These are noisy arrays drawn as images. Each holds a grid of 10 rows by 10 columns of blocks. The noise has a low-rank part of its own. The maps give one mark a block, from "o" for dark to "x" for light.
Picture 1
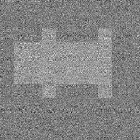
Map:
o o o o o o o o o o
o o o o o o o o o o
o o o x o o o x o o
o x x x x x x x o o
o x x x x x x x o o
o x x x x x x x o o
o o o x o o o x o o
o o o o o o o o o o
o o o o o o o o o o
o o o o o o o o o o
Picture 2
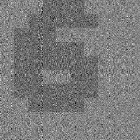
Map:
x x x o o o x x x x
x x o o o o o x x x
x o o o x x x x x x
x o o o o o x x x x
x o o o o o o x x x
x o o x x o o x x x
x o o o o o o x x x
x x o o o o x x x x
x x x x x x x x x x
x x x x x x x x x x
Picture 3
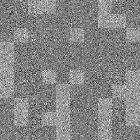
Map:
o o x x o o o x o o
o o o o o o o x x o
o x o o o x o o o x
x o o o o o o o o o
x o o o o o o o o o
x o o x o x o o o x
x o o o x o o o x x
o x o o x o o x o x
o x o x x o o x o x
o o o o x o o x o o
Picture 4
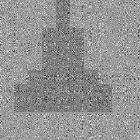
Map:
x x x x o x x x x x
x x x x o x x x x x
x x x o o o x x x x
x x x o o o x x x x
x x x o o o x x x x
x x o o o o o x x x
x o o o o o o o x x
x o o o o o o o x x
x x x x x x x x x x
x x x x x x x x x x
